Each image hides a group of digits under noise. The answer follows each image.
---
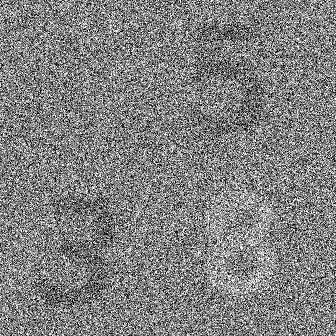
top right: dark 5; bottom left: dark 3; bottom right: light 8
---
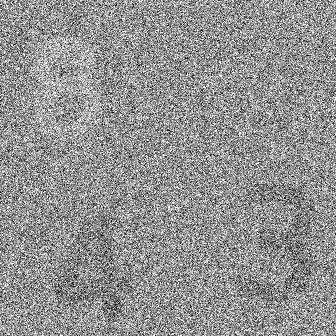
top left: light 8; bottom left: dark 4; bottom right: dark 3
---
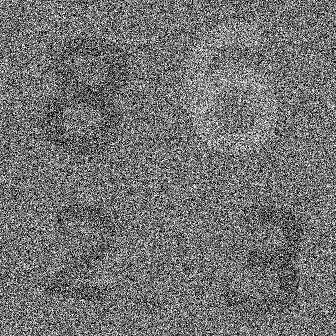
top left: dark 8; top right: light 6; bottom left: dark 2; bottom right: dark 3
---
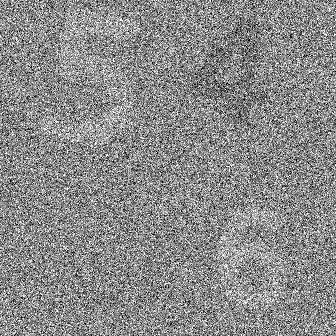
top left: light 5; top right: dark 4; bottom right: light 6
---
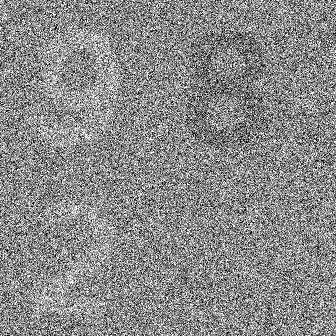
top left: light 9; top right: dark 8; bottom left: light 2
